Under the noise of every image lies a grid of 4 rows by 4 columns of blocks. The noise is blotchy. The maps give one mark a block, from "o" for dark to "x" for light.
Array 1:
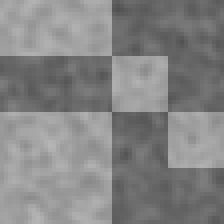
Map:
x x o o
o o x o
x x o x
x x o o
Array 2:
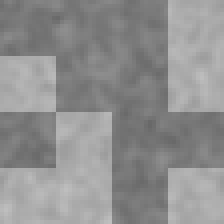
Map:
o o o x
x o o x
o x o o
x x o x
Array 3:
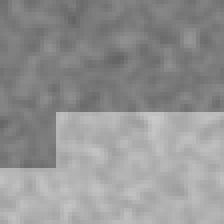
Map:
o o o o
o o o o
o x x x
x x x x
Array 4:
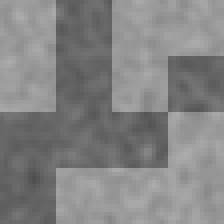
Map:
x o x x
x o x o
o o o x
o x x x
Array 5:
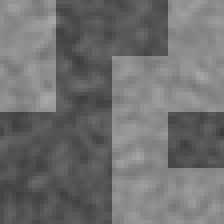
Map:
x o o x
x o x x
o o x o
o o x x
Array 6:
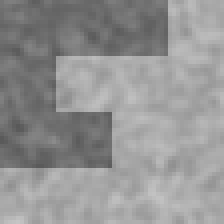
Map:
o o o x
o x x x
o o x x
x x x x
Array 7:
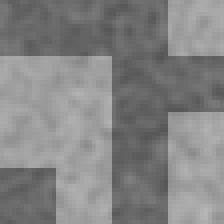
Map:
o o o x
x x o o
x x o x
o x o x
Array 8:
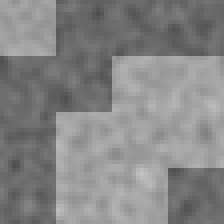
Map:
x o o o
o o x x
o x x x
o x x o
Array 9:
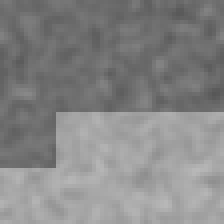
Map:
o o o o
o o o o
o x x x
x x x x
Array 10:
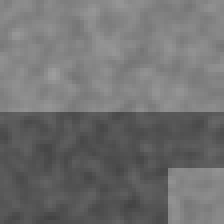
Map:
x x x x
x x x x
o o o o
o o o x
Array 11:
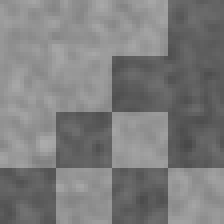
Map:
x x x o
x x o o
x o x o
o x o x
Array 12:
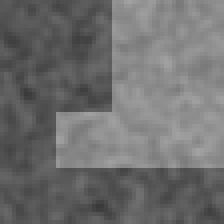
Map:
o o x x
o o x x
o x x x
o o o o
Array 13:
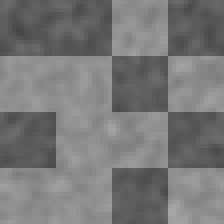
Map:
o o x o
x x o x
o x x o
x x o x
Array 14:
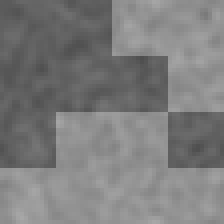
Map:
o o x x
o o o x
o x x o
x x x x
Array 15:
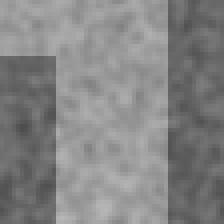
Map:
x x x o
o x x o
o x x o
o x x o
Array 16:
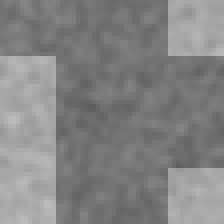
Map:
o o o x
x o o o
x o o o
x o o x
